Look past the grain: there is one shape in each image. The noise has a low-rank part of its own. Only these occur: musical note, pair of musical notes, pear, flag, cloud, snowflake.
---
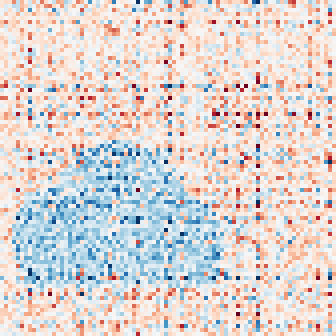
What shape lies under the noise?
cloud
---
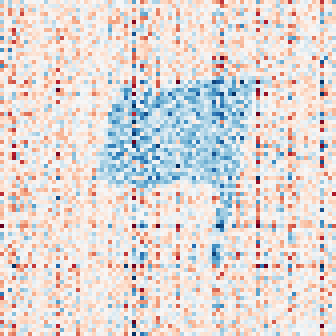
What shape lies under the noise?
flag
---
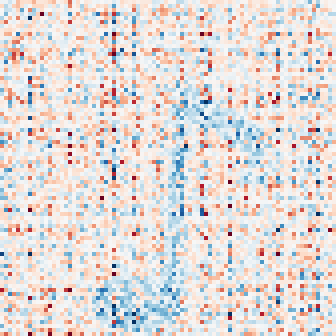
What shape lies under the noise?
musical note
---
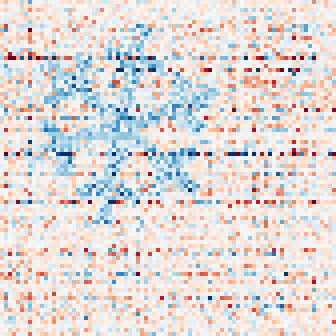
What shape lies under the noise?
snowflake
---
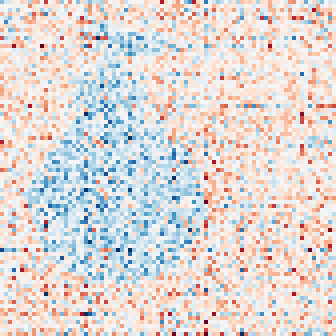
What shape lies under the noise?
pear
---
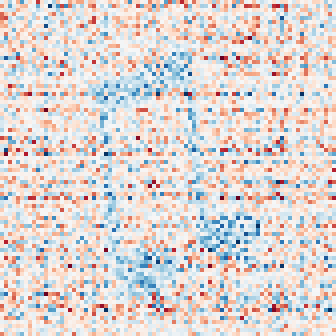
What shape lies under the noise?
pair of musical notes
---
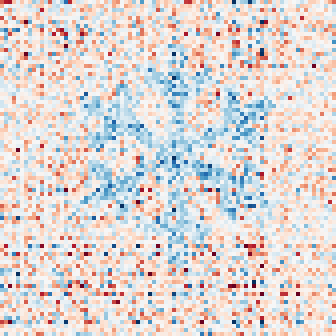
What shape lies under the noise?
snowflake
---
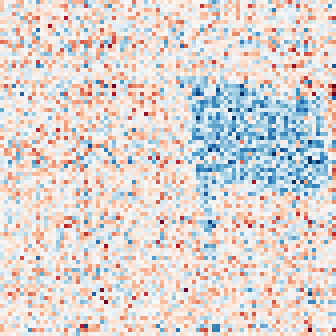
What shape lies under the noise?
flag
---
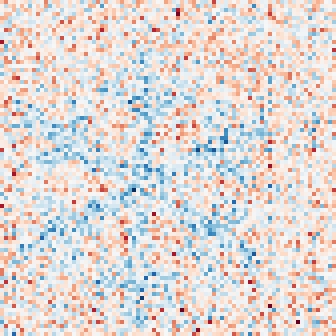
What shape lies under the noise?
snowflake
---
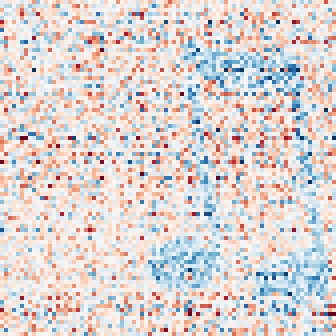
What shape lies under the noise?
pair of musical notes
